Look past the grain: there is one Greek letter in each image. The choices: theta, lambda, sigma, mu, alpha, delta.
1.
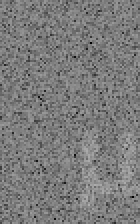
mu
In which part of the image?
bottom right
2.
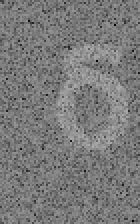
delta
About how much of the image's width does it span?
half
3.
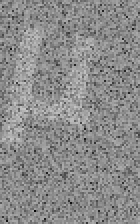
mu
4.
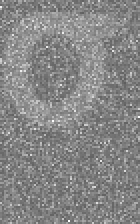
sigma
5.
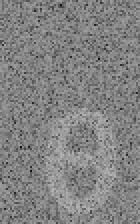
theta
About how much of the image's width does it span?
half
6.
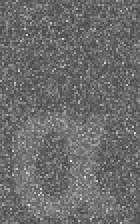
alpha
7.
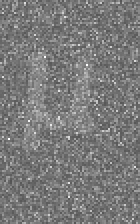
mu
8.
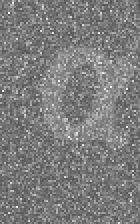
alpha
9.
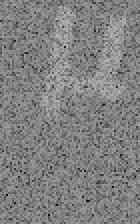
mu
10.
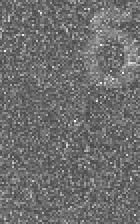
delta
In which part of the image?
top right
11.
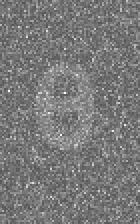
theta
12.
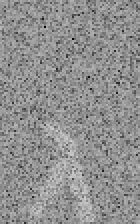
lambda
